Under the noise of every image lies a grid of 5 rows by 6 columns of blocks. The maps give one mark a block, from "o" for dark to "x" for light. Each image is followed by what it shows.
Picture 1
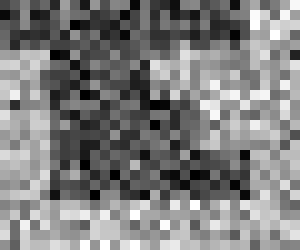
ooooox
xooxxx
xoooxx
xoooox
xxxxxx
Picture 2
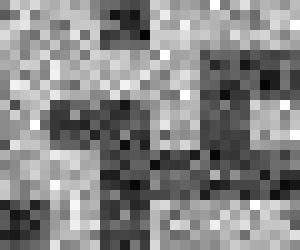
xxoxxx
xxxxoo
xooxox
xxoooo
oxoxxx
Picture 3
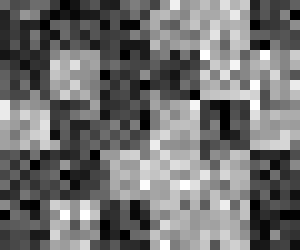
oooxxo
oxooxx
xooxox
ooxxxo
oxoxxo
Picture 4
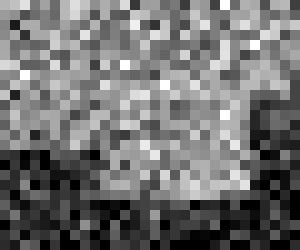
xxxxxx
xxxxxx
xxxxxo
ooxxxo
oooooo
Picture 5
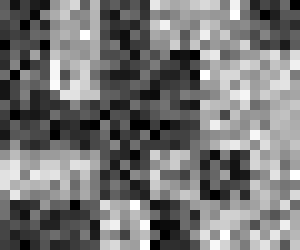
oxoxxo
oxooxx
ooooxx
xxoxox
ooxoxx
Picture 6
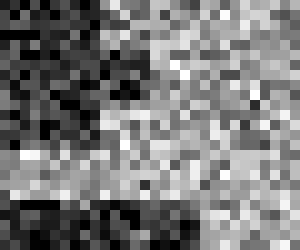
ooxxxx
oooxxx
ooxxxx
xxxxxx
ooooxx
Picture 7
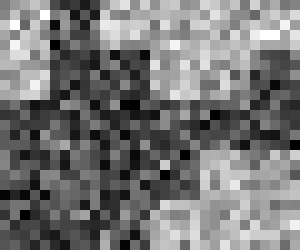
xoxxxx
xooxxo
oooooo
ooooxx
oooxxx
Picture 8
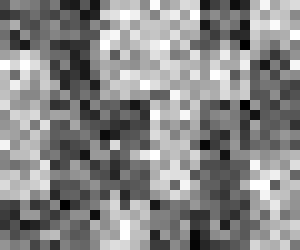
ooxxox
xoxxxo
xooxoo
xooxox
ooxoox
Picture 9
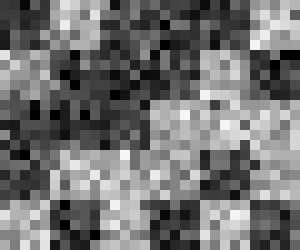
oxooox
xoooxo
oooxxx
oxxxox
xoxoxo
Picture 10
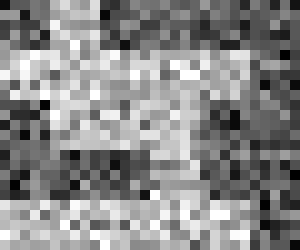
oxoooo
xxxxxo
oxxxoo
oooxoo
xxxxxo
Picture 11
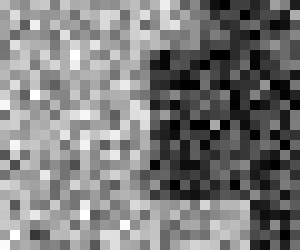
xxxxoo
xxxooo
xxxooo
xxxooo
xxxxxo
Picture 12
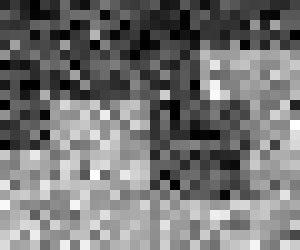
oooooo
ooooxx
oxxoox
xxxoox
xxxxxx
